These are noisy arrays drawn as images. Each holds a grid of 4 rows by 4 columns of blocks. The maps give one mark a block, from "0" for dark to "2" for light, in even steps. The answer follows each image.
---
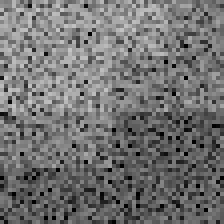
2221
2211
1100
0000
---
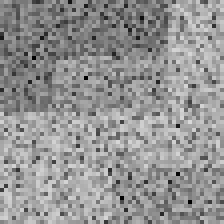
0002
0112
2222
2211
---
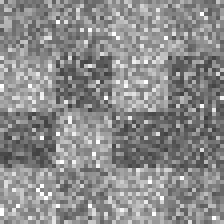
1121
2020
0200
2121
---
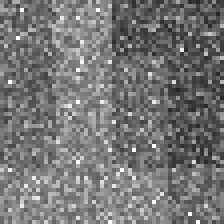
1200
1210
1210
2221
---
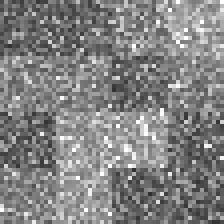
0012
1101
0220
1200
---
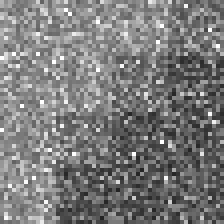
2221
2210
2100
2000
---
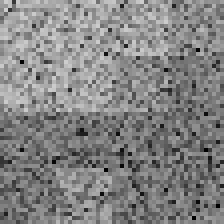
2221
2210
0000
0100
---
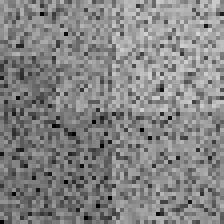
1122
0122
0011
0011
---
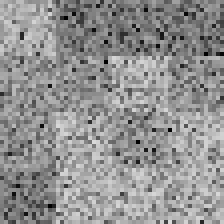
2000
1121
1212
0222
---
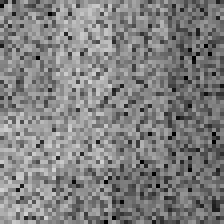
1210
1210
2210
2100
